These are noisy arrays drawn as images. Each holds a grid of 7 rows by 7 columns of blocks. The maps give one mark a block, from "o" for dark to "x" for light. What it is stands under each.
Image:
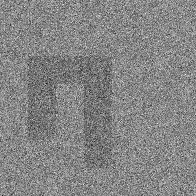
x x x x x x x
x x x x x x x
x o o o x x x
x o x o x x x
x o x o x x x
x x x o x x x
x x x x x x x
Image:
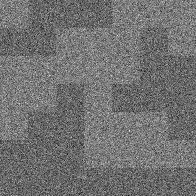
x o o o x x x
o o x x x o x
x x x x x o o
x x o x o o o
x o o x x x o
o o o x x x x
o o o o o o o
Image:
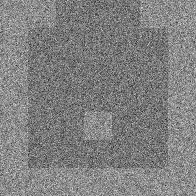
x x o o o x x
x o o o o o x
x o o o o o x
x o o o o o x
x o o x o o x
x o o o o o x
x x x x x x x
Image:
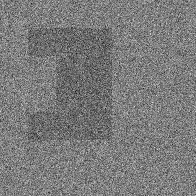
x x x x x x x
x o o o x x x
x x o o x x x
x x o o x x x
x o o o x x x
x x x x x x x
x x x x x x x
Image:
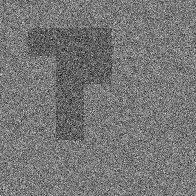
x x x x x x x
x o o o x x x
x x o o x x x
x x o x x x x
x x o x x x x
x x x x x x x
x x x x x x x
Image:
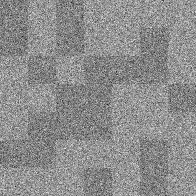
o x o x x x x
o x o x x o x
x o x o o o x
x x o o x x o
x o o o x x x
o o x x x o x
x x x o x o x
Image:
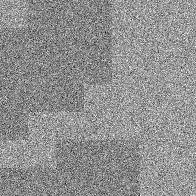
x o o o x x x
o o o o x x x
o o o o x x x
o o o x x x x
o x x x x x x
x x o o o x x
o o o o o x x
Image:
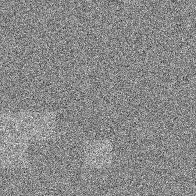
o o o o o o o
o o o o o o o
o o o o o o o
o o o o o o o
x x o o o o o
x o o x o o o
o o o o o o o
